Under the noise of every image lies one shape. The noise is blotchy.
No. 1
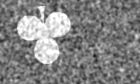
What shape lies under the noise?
club
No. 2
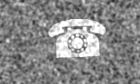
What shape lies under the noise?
telephone
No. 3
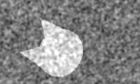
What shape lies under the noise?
cat's head
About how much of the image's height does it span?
two thirds
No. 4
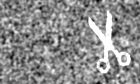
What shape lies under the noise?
pair of scissors
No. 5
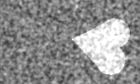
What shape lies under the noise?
heart
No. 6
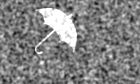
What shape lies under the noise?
umbrella
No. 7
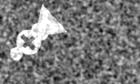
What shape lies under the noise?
chess bishop
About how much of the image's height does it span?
two thirds
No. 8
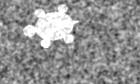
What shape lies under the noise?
turtle
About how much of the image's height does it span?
half
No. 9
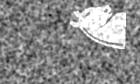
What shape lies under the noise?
chess knight
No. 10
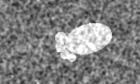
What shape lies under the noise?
footprint
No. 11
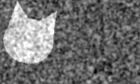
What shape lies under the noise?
cat's head
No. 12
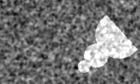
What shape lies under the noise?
chess pawn
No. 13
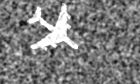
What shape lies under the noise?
airplane
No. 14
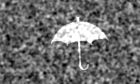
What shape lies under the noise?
umbrella
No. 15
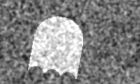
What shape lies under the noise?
ghost
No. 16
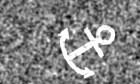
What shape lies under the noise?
anchor
